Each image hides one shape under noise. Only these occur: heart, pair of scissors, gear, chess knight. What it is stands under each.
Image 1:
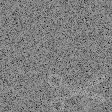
pair of scissors
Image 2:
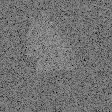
chess knight
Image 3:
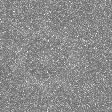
gear
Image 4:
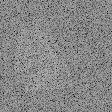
chess knight
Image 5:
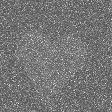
heart
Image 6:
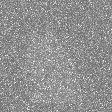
chess knight
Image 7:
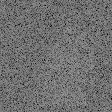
chess knight
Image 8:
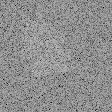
chess knight
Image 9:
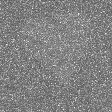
heart
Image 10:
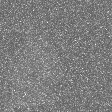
chess knight
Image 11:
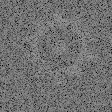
gear
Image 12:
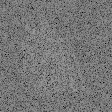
chess knight
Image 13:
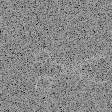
pair of scissors
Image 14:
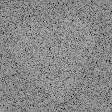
heart
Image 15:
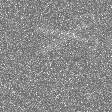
pair of scissors
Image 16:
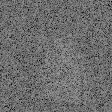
chess knight
